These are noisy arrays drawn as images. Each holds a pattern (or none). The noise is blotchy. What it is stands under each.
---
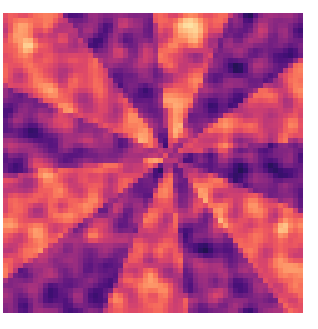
spokes from one point
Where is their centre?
centre
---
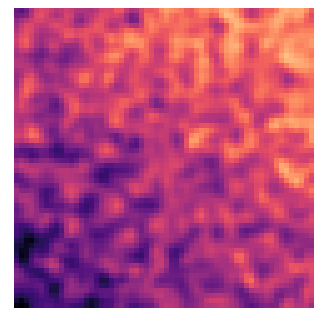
a smooth slope
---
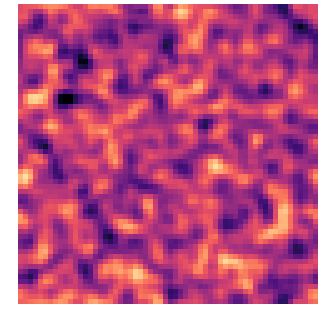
only noise
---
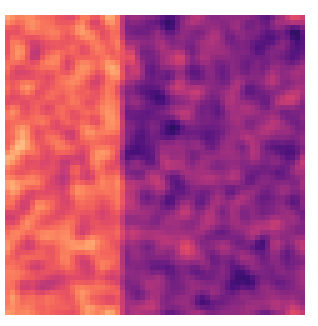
a sharp edge
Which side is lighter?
left
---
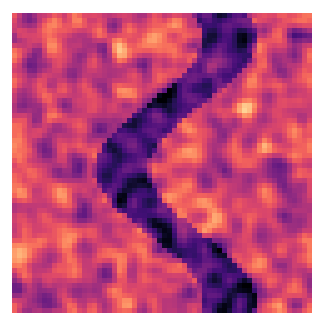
a wavy band
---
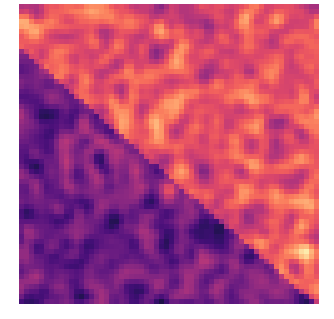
a sharp edge
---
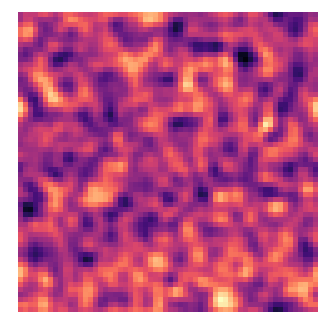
only noise
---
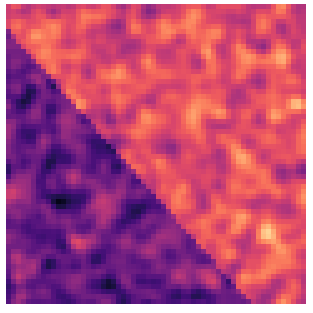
a sharp edge
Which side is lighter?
top right
